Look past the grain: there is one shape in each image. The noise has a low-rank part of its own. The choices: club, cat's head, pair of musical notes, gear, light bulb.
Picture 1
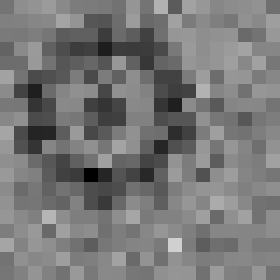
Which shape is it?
gear
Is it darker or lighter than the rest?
darker
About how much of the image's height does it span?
two thirds
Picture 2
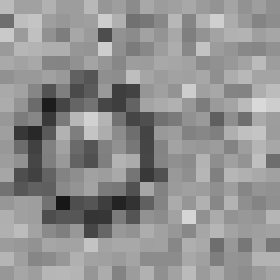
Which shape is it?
gear
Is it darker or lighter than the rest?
darker
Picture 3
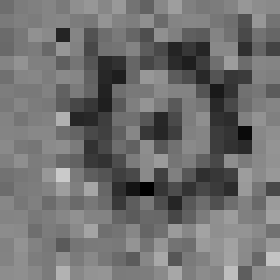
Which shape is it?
gear
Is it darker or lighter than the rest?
darker
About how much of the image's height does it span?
two thirds
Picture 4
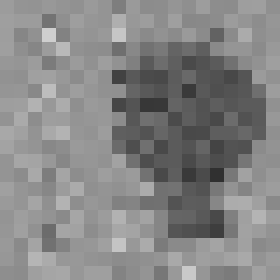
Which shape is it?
light bulb
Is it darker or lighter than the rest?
darker
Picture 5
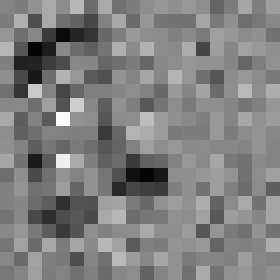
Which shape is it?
pair of musical notes
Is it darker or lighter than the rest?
darker
